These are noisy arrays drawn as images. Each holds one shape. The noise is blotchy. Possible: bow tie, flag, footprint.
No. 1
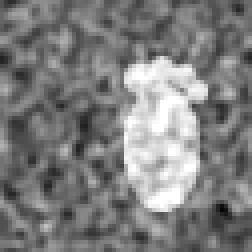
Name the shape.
footprint
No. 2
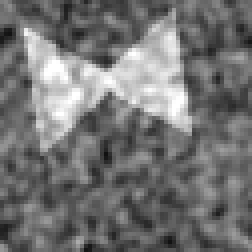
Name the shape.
bow tie
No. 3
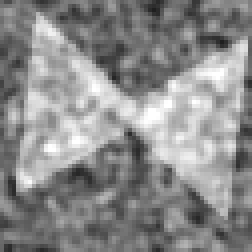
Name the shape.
bow tie
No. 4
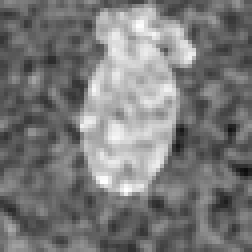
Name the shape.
footprint
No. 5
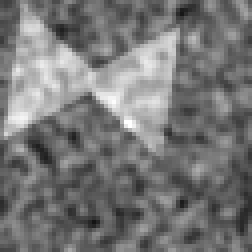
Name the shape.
bow tie
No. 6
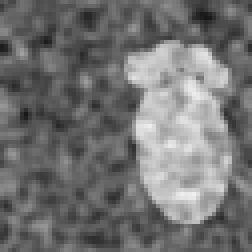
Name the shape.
footprint
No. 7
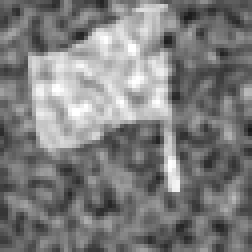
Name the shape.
flag
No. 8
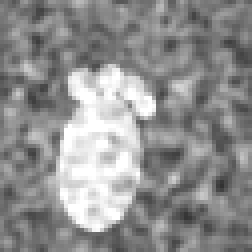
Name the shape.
footprint
